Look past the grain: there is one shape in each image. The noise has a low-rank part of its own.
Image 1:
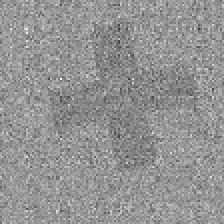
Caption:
dark cross
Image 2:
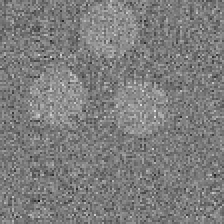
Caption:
light three dots
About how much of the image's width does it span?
two thirds
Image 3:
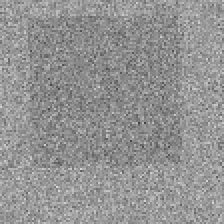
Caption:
dark square
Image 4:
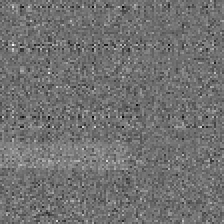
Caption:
light bar
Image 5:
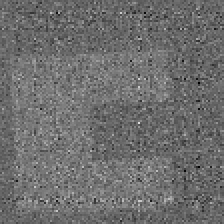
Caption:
light square with a notch
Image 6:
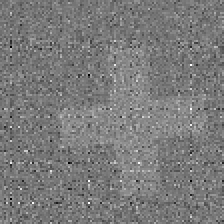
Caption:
light cross
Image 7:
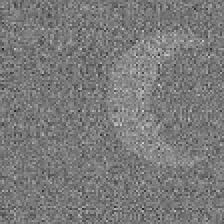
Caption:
light crescent
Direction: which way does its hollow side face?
right
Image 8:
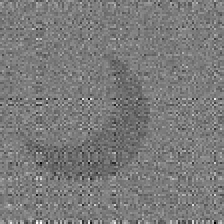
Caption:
dark crescent
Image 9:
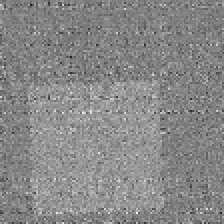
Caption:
light square
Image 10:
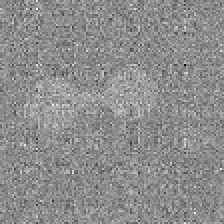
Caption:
light dumbbell
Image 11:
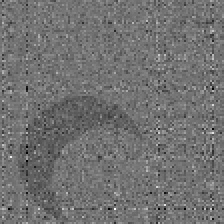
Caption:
dark crescent
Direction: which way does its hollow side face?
down and right
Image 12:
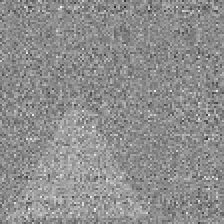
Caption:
light triangle
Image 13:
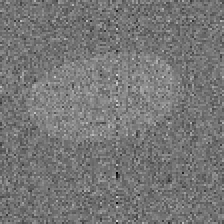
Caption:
light ellipse
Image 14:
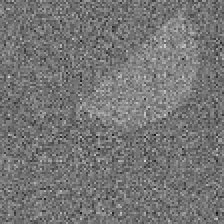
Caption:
light half disc
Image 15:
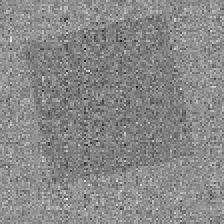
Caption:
dark square
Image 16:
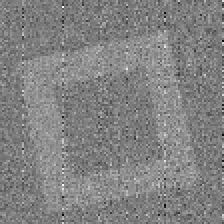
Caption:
light square frame
